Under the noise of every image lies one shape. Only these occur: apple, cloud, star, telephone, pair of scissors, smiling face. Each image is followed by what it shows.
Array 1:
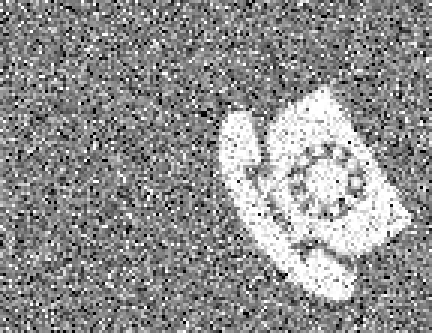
telephone
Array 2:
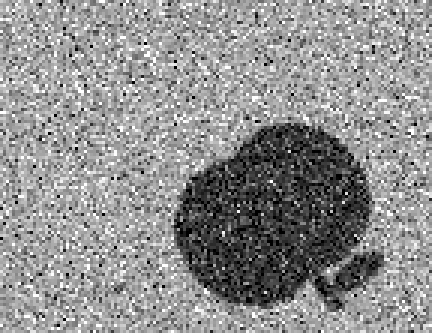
apple
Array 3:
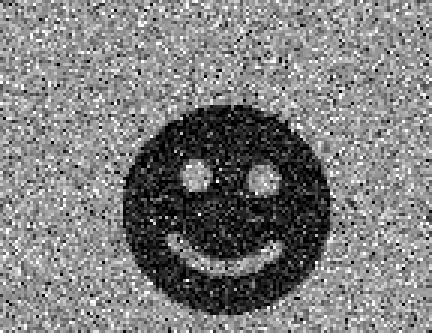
smiling face
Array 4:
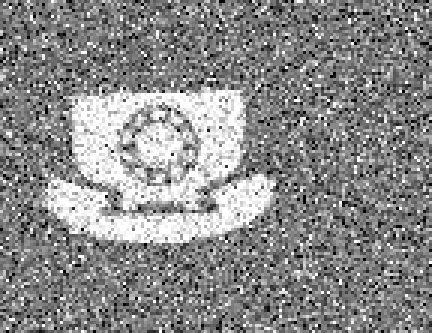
telephone
